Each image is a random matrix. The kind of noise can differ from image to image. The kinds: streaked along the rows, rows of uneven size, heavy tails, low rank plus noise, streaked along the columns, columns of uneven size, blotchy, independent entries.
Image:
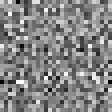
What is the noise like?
low rank plus noise
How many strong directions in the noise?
three or four
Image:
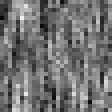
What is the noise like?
streaked along the columns
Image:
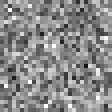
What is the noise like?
independent entries
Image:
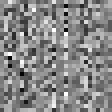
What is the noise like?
columns of uneven size
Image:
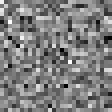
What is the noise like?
low rank plus noise
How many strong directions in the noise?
two
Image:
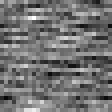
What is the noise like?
streaked along the rows
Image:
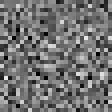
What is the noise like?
low rank plus noise
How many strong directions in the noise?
five to eight
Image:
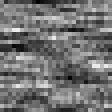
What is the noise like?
streaked along the rows
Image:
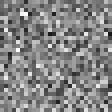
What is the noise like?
independent entries
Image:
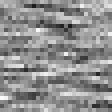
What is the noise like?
streaked along the rows
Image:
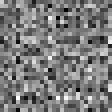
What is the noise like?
low rank plus noise
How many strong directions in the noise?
one
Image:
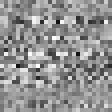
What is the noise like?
rows of uneven size
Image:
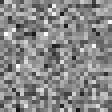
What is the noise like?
low rank plus noise
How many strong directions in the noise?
five to eight
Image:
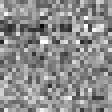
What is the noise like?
low rank plus noise
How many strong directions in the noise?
two
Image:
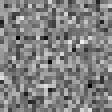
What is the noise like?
independent entries
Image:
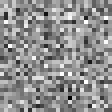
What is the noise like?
low rank plus noise
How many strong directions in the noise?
three or four
